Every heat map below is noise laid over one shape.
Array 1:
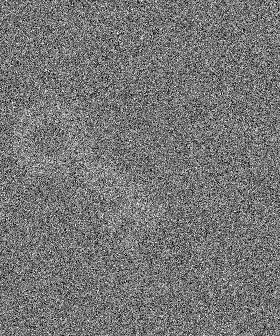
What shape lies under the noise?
key
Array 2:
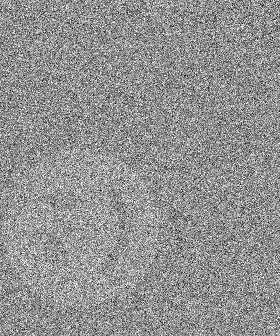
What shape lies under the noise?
smiling face
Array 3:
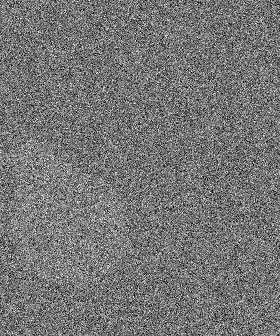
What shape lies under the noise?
light bulb
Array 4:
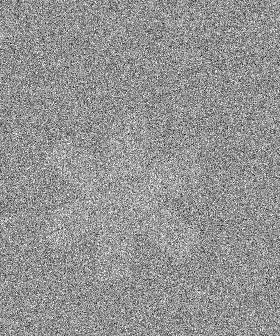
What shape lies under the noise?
asterisk
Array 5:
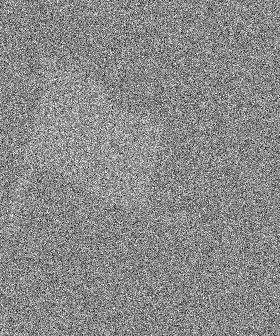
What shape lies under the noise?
flag
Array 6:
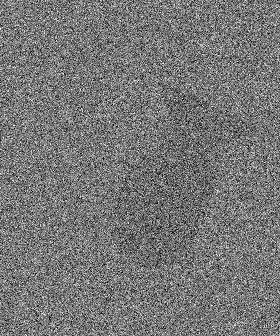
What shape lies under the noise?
fish
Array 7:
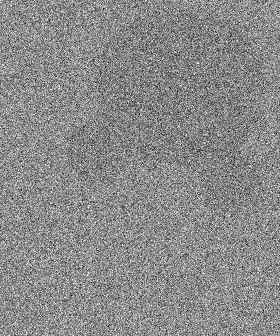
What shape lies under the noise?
bear's head
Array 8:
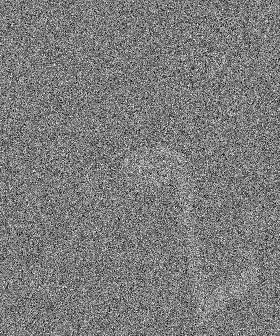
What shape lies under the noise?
musical note
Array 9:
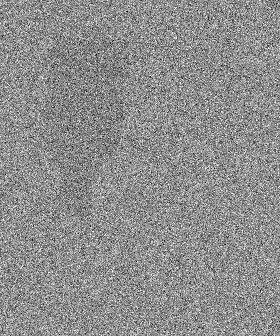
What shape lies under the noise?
bottle
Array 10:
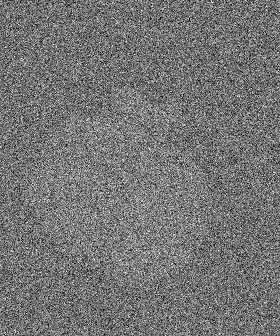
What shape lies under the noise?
apple
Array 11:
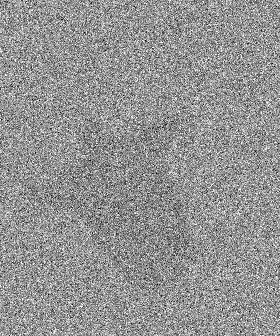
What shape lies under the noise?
bell
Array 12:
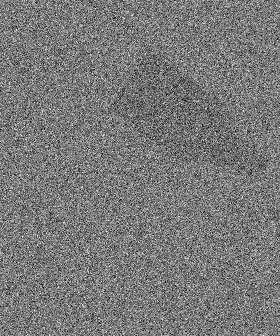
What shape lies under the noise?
bottle
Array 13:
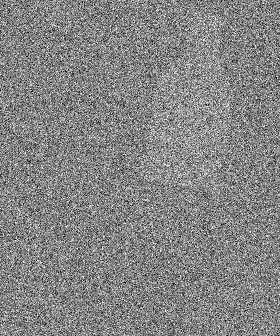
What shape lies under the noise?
bottle
